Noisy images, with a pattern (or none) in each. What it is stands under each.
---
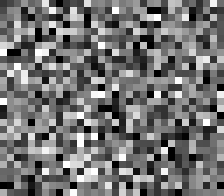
only noise
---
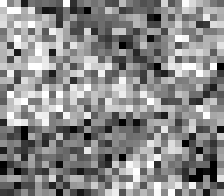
spokes from one point
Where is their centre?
middle right
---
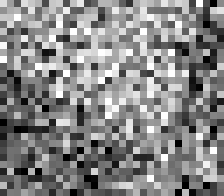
spokes from one point
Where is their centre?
bottom right
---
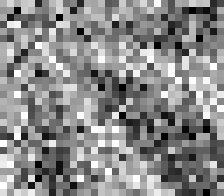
spokes from one point
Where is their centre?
top left
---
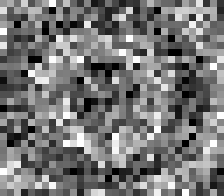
rings round one point
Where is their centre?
centre
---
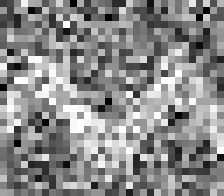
a wavy band
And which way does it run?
left to right
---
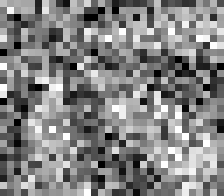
spokes from one point
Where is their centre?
top left
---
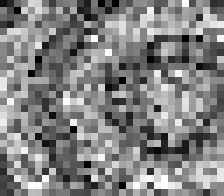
rings round one point
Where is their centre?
middle right
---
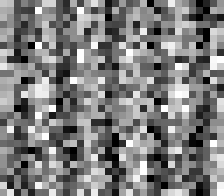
vertical stripes
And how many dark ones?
5
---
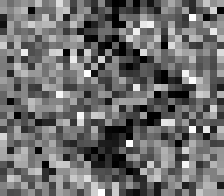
a wavy band
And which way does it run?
top to bottom
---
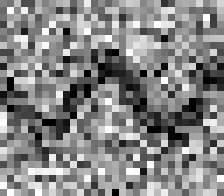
a wavy band
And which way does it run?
left to right
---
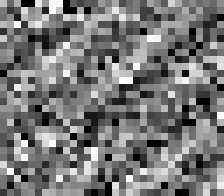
diagonal stripes
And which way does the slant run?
bottom left to top right
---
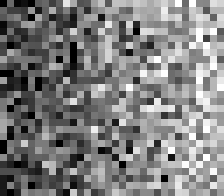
a smooth slope
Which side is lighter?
right
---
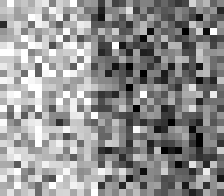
a sharp edge
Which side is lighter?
left
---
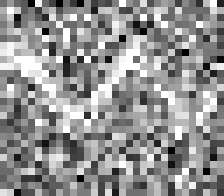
a wavy band
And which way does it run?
left to right
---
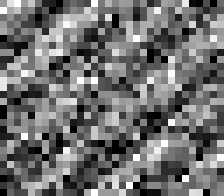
diagonal stripes
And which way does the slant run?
bottom left to top right
